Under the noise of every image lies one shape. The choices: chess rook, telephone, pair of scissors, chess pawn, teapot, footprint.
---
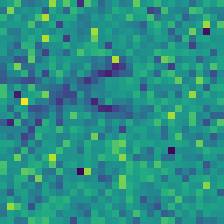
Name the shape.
pair of scissors
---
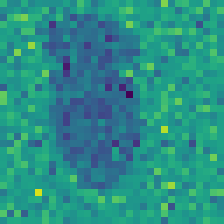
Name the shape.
footprint
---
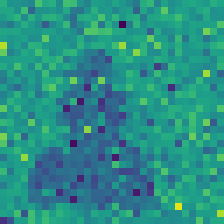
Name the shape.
chess pawn
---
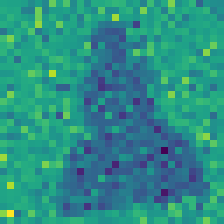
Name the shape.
chess pawn
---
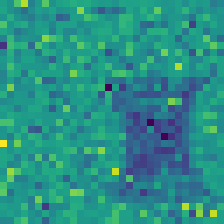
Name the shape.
chess rook
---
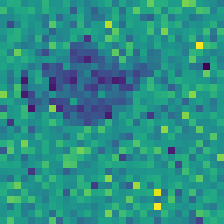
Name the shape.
teapot
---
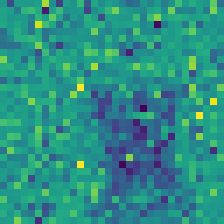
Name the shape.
chess rook
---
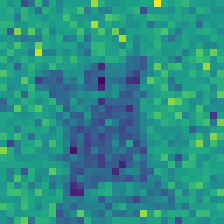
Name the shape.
chess rook
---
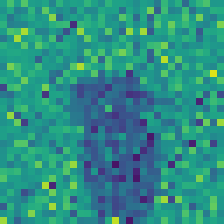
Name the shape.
footprint
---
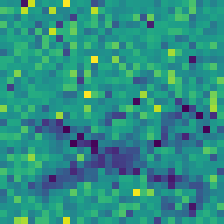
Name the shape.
pair of scissors
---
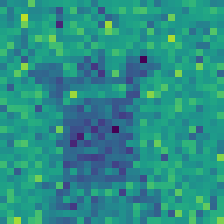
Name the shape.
chess rook
